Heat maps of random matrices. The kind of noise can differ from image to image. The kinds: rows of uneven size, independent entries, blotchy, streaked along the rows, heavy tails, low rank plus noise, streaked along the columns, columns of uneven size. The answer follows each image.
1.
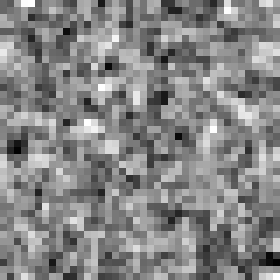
blotchy
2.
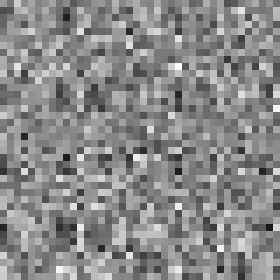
low rank plus noise
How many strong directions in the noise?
one
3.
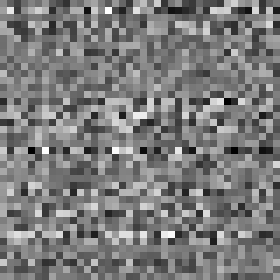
rows of uneven size
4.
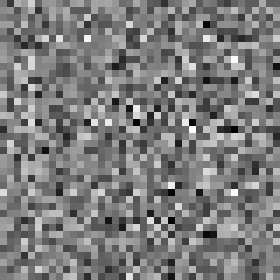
low rank plus noise
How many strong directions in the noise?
five to eight
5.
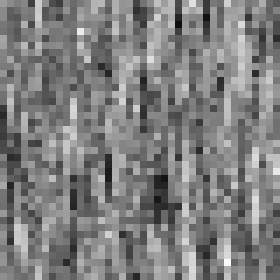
streaked along the columns
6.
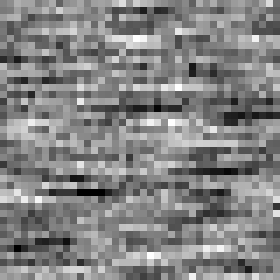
streaked along the rows
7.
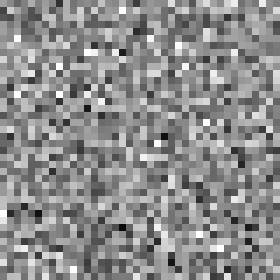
independent entries
